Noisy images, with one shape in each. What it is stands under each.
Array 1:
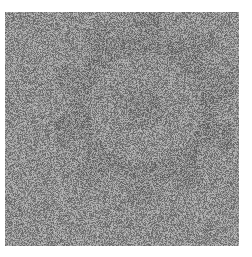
gear
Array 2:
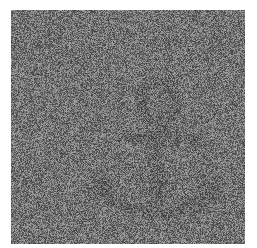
anchor
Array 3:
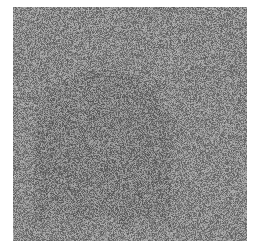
ghost
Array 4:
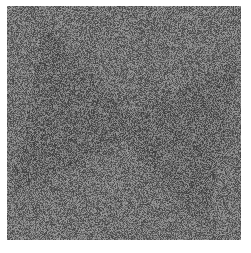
bow tie
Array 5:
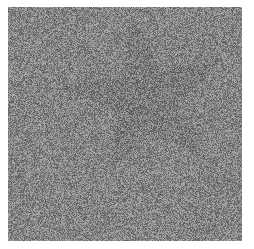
star
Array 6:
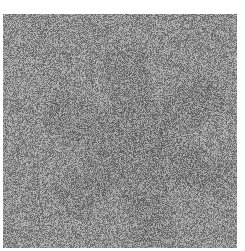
asterisk
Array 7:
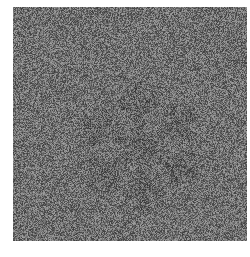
snowflake
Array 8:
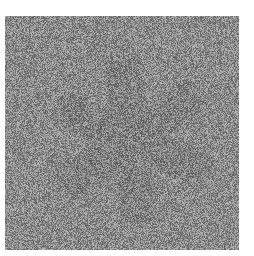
asterisk
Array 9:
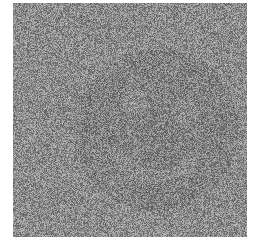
smiling face
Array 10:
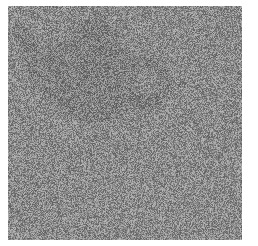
teapot
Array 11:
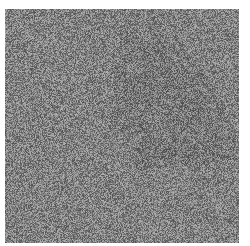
chess knight
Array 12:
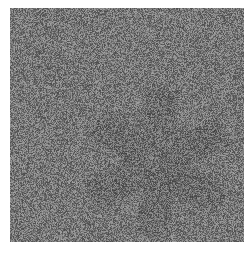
asterisk
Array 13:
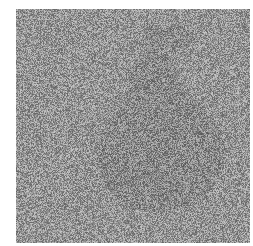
pear
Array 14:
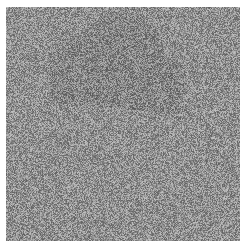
cloud
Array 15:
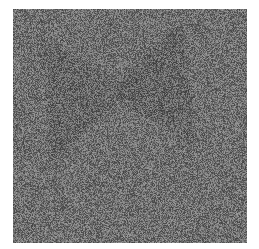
bow tie
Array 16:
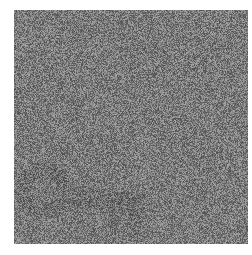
key
